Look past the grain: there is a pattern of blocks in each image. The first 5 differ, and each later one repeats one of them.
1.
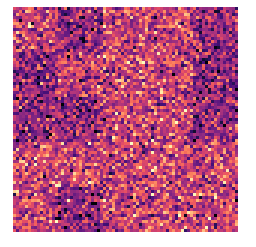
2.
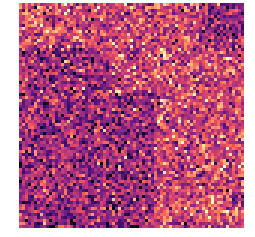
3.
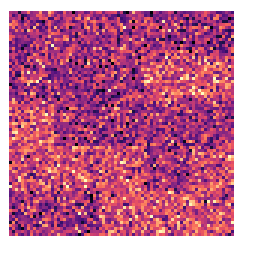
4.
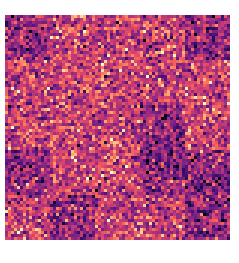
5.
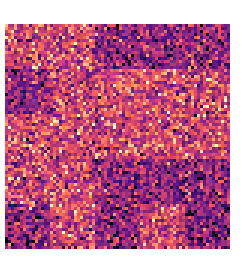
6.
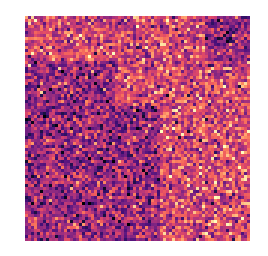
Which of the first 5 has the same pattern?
2
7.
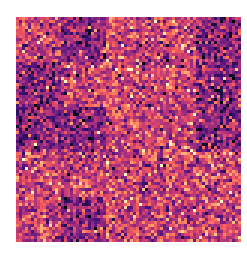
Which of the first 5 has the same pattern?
1
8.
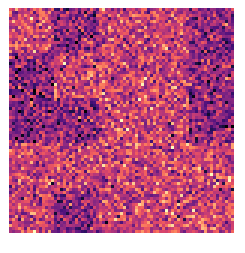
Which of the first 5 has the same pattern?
1
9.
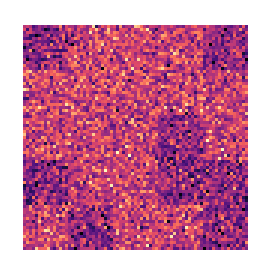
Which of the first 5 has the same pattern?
4
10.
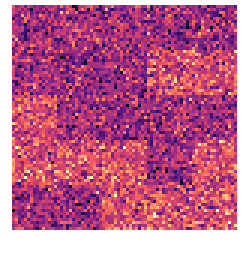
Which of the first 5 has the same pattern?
3
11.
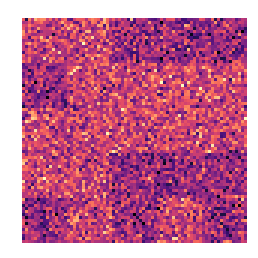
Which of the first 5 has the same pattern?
5
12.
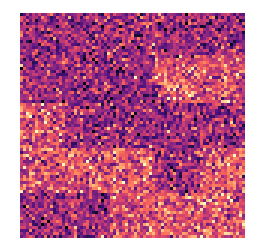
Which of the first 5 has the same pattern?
3
